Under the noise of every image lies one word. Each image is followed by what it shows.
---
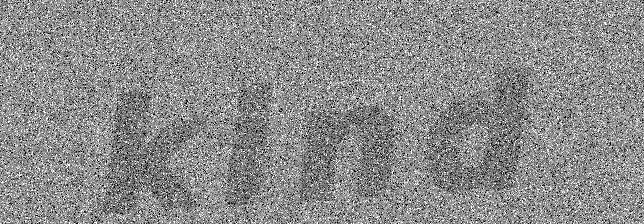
kind
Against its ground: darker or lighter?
darker
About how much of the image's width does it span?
two thirds
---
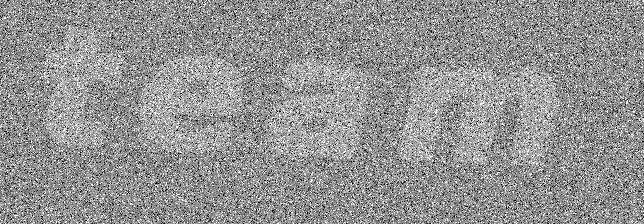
team
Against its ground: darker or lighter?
lighter
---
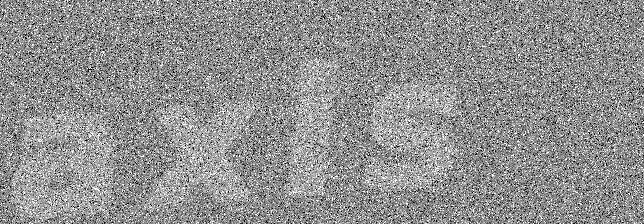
axis
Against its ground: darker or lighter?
lighter
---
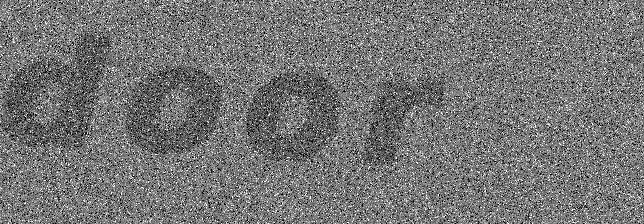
door
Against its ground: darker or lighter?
darker
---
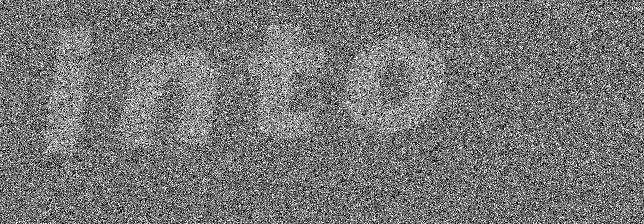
into
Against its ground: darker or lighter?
lighter
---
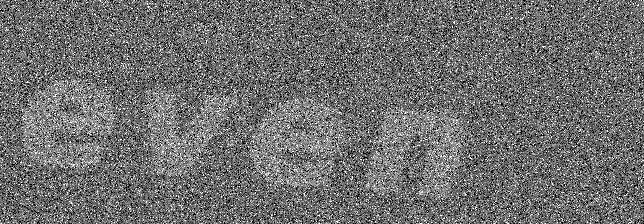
even
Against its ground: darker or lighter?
lighter
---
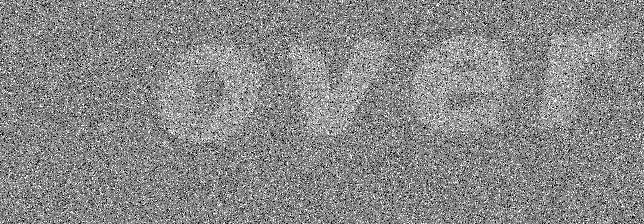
over
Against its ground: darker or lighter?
lighter
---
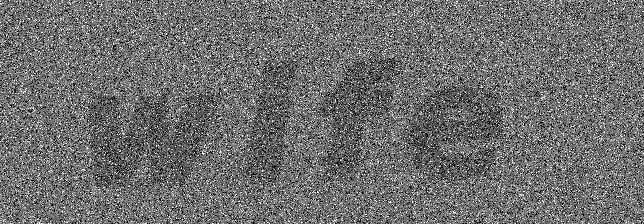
wife
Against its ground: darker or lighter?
darker
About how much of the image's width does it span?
two thirds
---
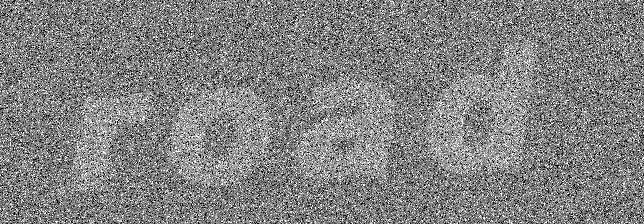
road
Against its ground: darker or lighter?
lighter
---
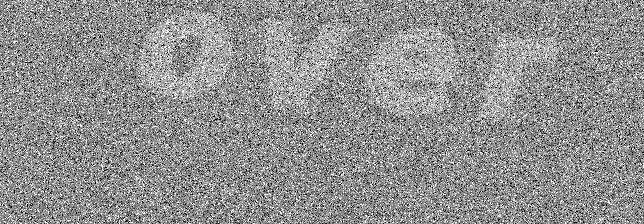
over
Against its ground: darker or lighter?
lighter
